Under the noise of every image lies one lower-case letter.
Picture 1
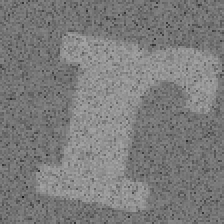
r
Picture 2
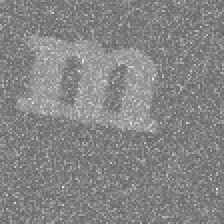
m
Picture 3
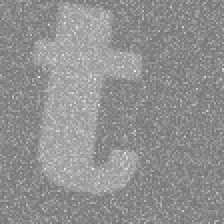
t
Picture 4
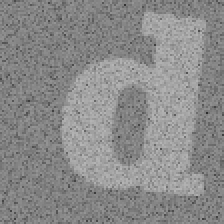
d
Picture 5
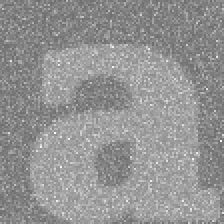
a
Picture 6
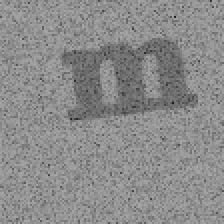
m
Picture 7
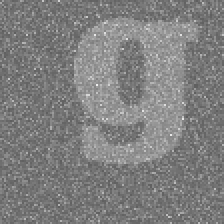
g
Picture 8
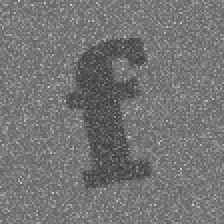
f
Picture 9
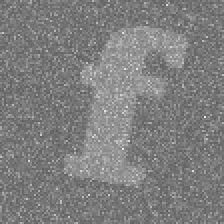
f
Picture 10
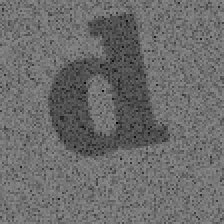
d
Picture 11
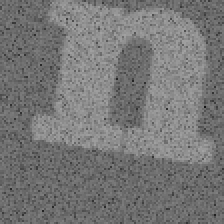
n
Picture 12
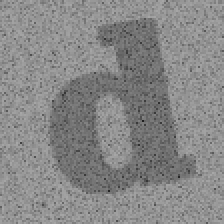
d
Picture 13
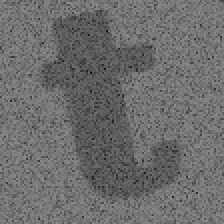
t
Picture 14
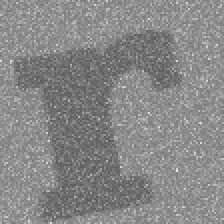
r
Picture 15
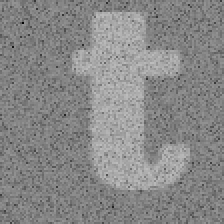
t
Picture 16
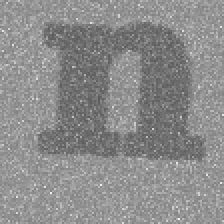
n
